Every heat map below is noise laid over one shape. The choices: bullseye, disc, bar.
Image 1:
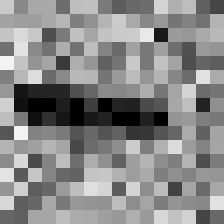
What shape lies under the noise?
bar
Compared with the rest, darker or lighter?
darker
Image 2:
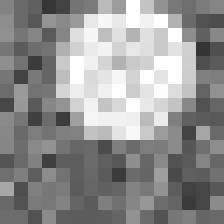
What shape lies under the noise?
disc
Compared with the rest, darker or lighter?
lighter
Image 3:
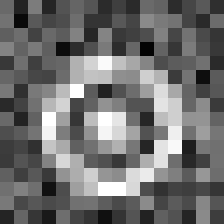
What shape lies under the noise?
bullseye
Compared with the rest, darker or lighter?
lighter
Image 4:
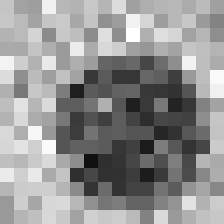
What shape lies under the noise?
disc
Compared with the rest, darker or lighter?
darker
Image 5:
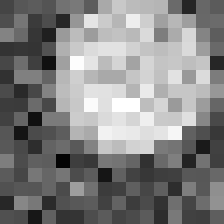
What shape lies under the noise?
disc
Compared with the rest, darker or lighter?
lighter
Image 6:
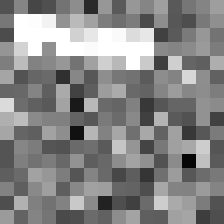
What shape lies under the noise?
bar
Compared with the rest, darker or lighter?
lighter
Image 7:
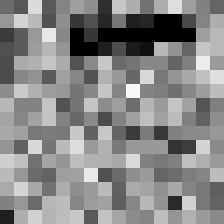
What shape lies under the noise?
bar
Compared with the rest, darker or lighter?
darker
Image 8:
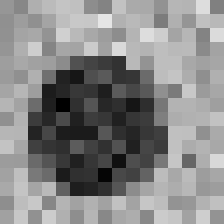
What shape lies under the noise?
disc
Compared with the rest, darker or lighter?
darker
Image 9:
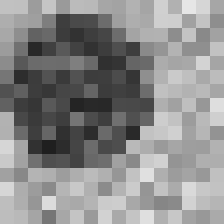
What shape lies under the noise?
disc
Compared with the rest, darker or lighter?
darker
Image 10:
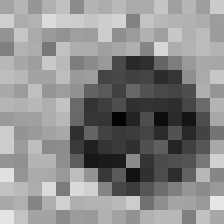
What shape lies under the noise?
disc
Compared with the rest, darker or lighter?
darker
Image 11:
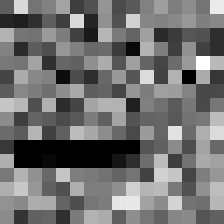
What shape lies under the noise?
bar
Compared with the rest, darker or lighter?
darker
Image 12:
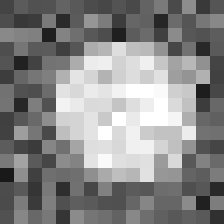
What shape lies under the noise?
disc
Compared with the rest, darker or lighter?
lighter
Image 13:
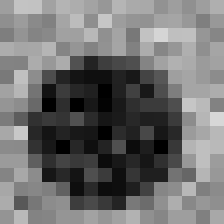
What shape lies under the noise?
disc
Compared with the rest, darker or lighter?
darker
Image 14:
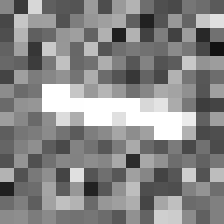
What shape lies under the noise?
bar
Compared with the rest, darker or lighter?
lighter
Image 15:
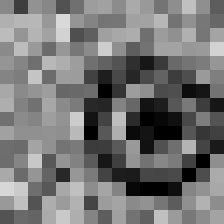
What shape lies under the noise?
bullseye
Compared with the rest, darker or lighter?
darker
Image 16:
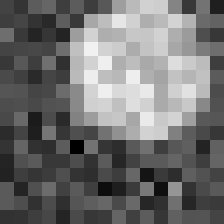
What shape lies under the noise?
disc
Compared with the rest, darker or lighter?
lighter
